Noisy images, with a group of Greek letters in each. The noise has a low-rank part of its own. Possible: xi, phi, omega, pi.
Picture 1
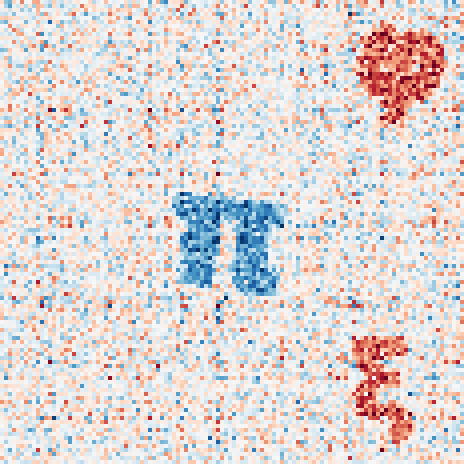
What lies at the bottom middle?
nothing
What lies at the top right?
phi
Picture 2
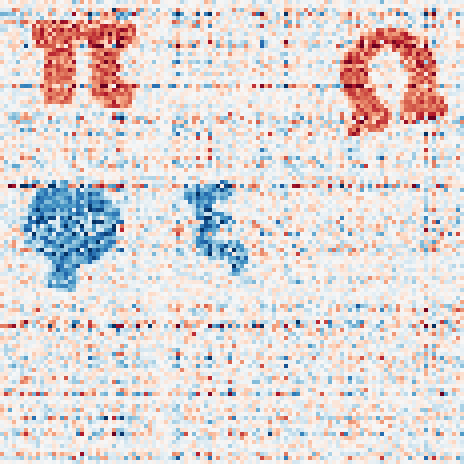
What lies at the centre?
xi
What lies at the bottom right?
nothing
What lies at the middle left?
phi
